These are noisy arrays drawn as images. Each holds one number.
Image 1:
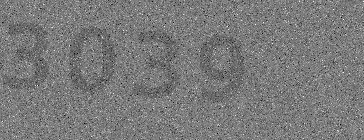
3039
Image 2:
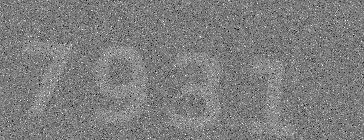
7931
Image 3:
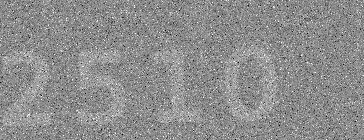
2510
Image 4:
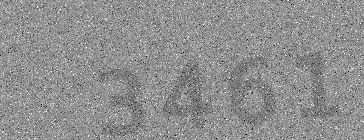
3461
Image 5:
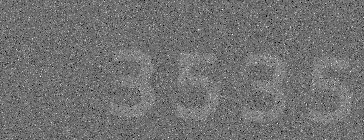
3535
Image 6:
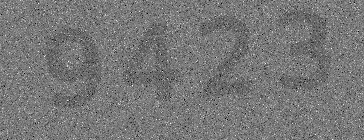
9423
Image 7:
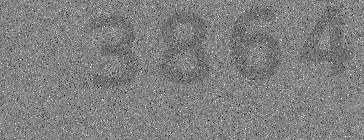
3864
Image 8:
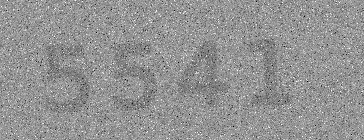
5541
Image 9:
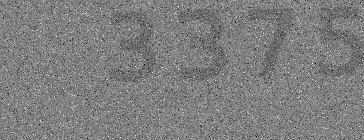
3375
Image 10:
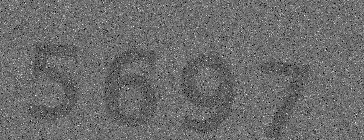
5697
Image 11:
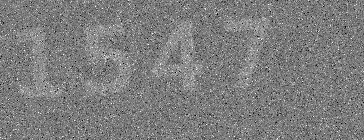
1547
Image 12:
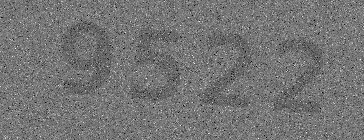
9522
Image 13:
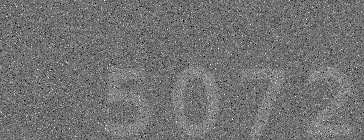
5072
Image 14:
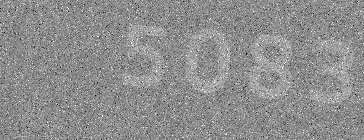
5083
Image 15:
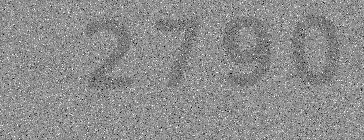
2790
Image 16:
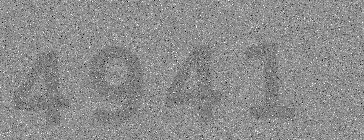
4941
